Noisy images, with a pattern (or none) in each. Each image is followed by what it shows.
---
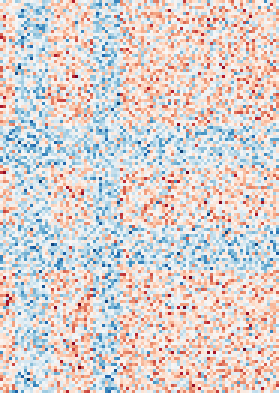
bands of rows crossing bands of columns
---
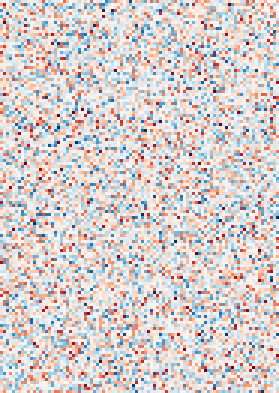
only noise
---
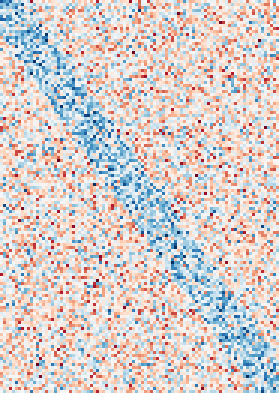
a diagonal band
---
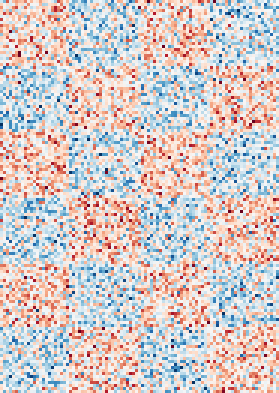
a checkerboard
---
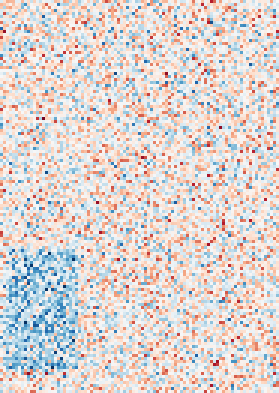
one block
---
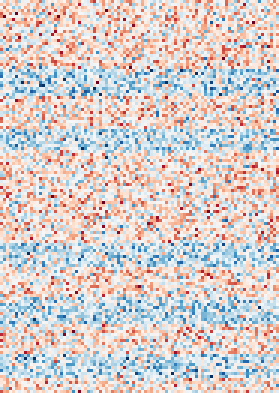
bands of rows
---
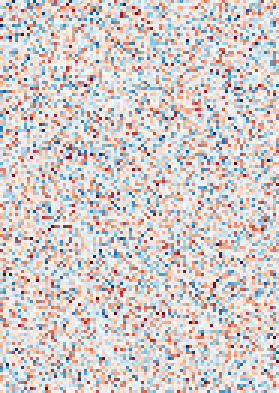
only noise
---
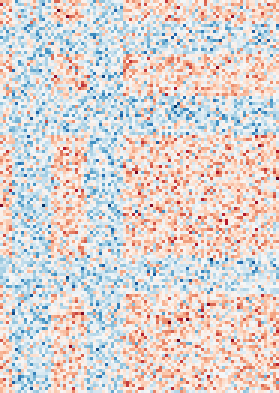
bands of rows crossing bands of columns
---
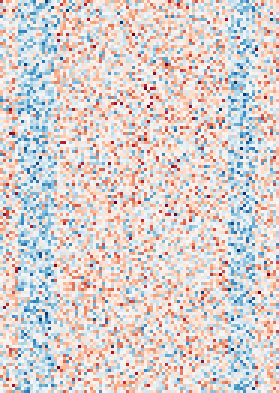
bands of columns
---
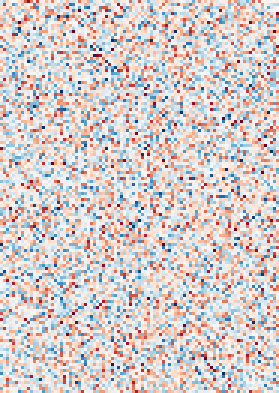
only noise
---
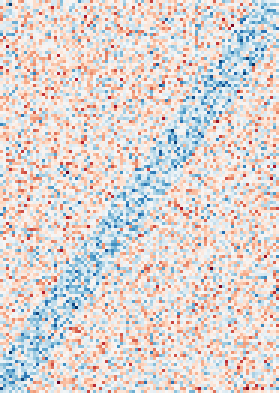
a diagonal band
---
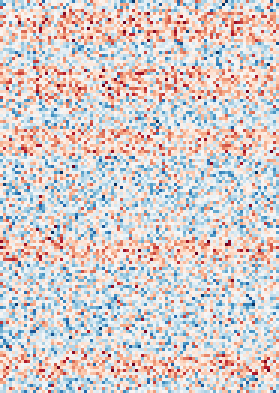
bands of rows
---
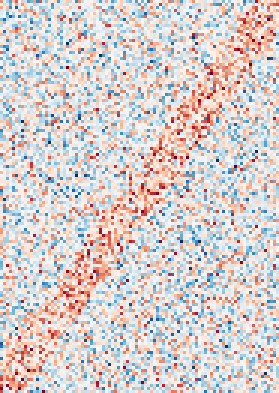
a diagonal band
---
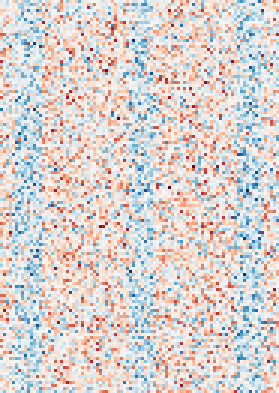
bands of columns
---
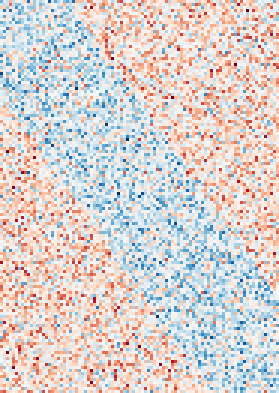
a diagonal band
